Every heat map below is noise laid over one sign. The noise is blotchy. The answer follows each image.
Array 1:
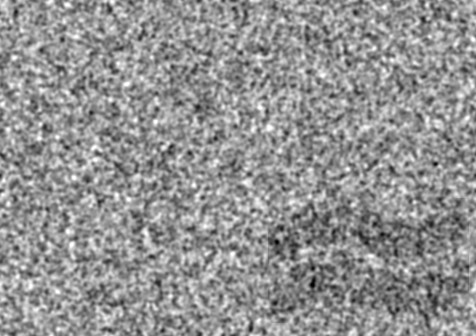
approximately sign
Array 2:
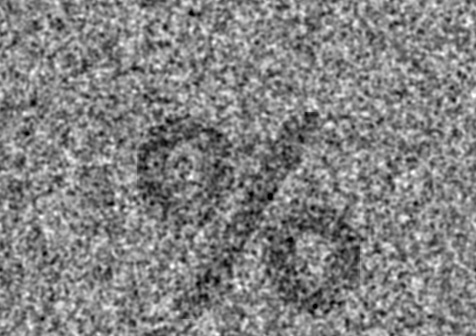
percent sign
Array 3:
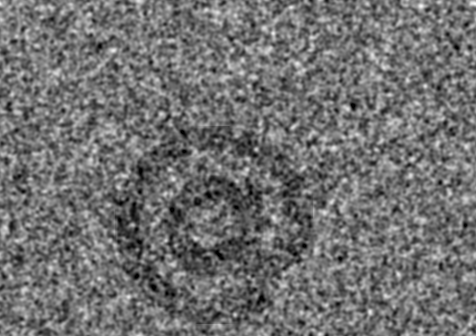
at sign
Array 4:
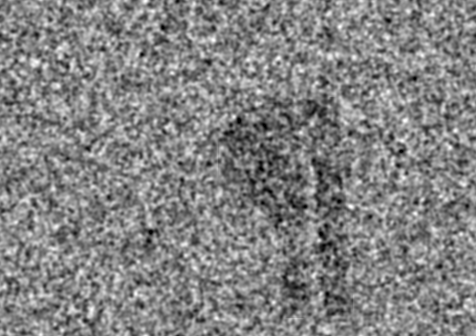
pilcrow
